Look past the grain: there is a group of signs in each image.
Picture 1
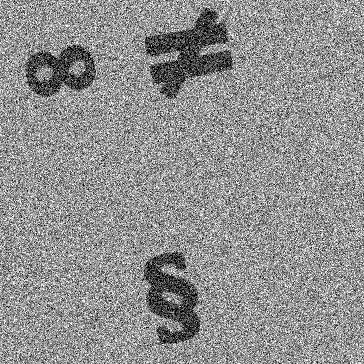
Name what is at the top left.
infinity sign
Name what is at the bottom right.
nothing
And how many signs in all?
3
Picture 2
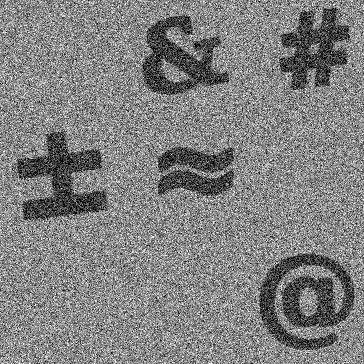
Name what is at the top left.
nothing
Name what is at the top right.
hash sign
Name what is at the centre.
approximately sign
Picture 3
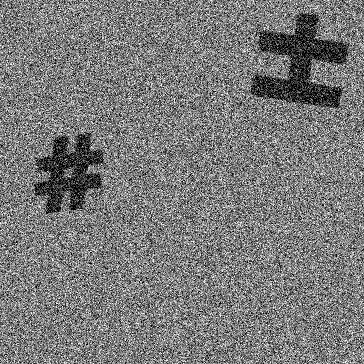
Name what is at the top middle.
nothing
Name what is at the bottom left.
nothing
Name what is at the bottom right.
nothing
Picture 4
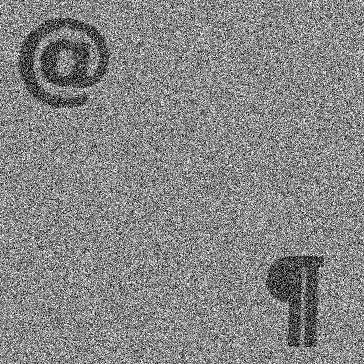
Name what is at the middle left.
nothing
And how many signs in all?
2
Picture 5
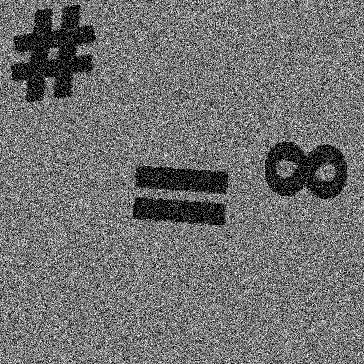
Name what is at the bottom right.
nothing
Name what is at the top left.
hash sign
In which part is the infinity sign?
middle right
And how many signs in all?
3
